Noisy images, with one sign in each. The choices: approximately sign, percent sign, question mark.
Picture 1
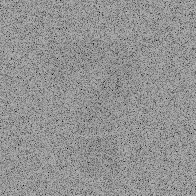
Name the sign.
question mark
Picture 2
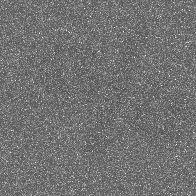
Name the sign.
percent sign
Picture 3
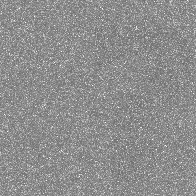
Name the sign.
question mark
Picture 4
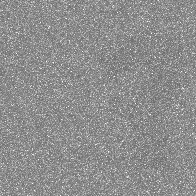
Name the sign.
question mark
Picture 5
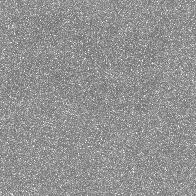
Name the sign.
approximately sign
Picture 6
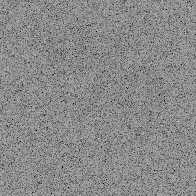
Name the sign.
percent sign
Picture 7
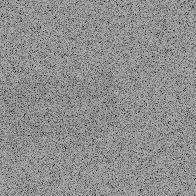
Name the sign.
approximately sign
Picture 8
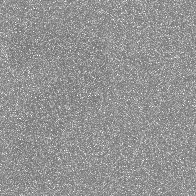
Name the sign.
question mark
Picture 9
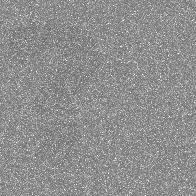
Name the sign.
question mark
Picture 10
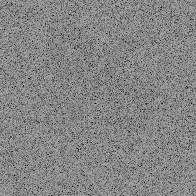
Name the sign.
percent sign
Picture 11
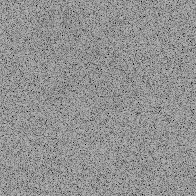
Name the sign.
percent sign
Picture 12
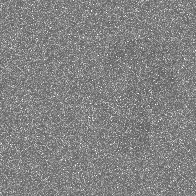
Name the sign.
question mark
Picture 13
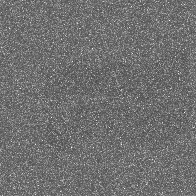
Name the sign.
approximately sign
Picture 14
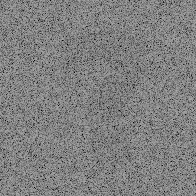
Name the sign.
question mark
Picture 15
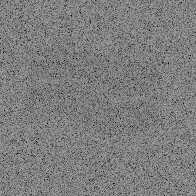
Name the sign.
approximately sign
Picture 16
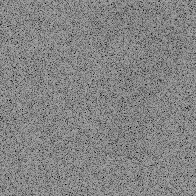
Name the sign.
question mark
